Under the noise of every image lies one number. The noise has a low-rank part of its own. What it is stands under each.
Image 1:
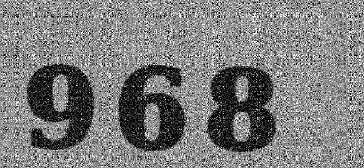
968
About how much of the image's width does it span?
two thirds
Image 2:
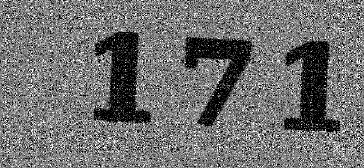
171
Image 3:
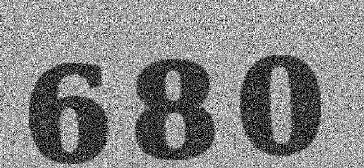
680
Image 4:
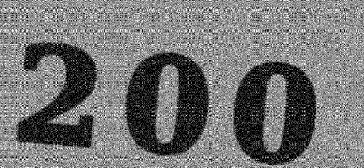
200
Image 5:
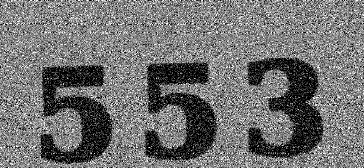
553
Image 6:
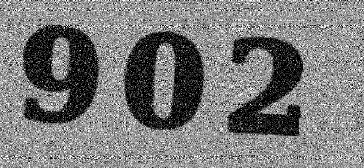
902
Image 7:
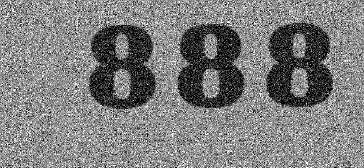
888
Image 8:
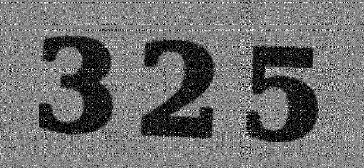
325
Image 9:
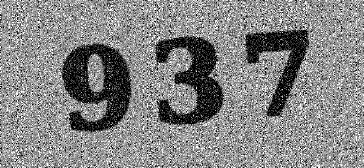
937
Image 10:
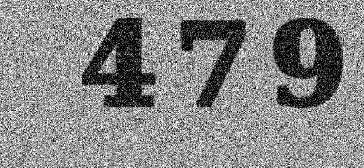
479
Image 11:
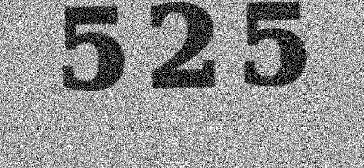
525
